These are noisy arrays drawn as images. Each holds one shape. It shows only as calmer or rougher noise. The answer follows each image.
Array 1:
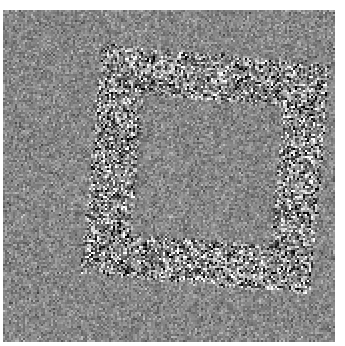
square frame
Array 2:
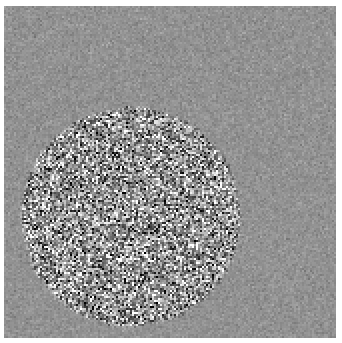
disc
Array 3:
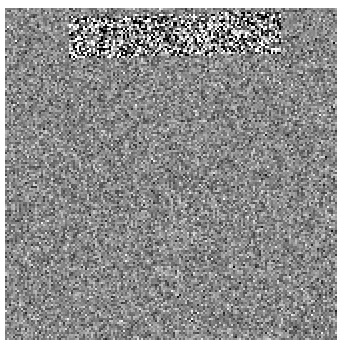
bar
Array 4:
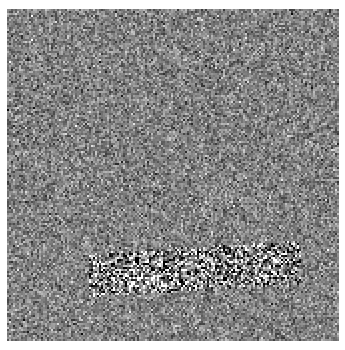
bar
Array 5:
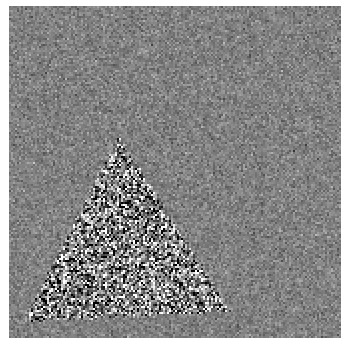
triangle
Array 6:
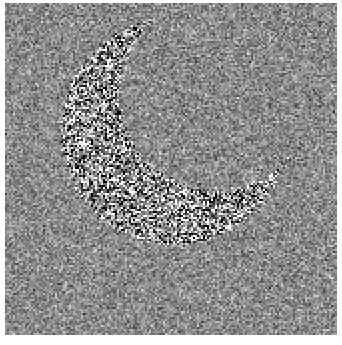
crescent
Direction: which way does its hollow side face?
up and right
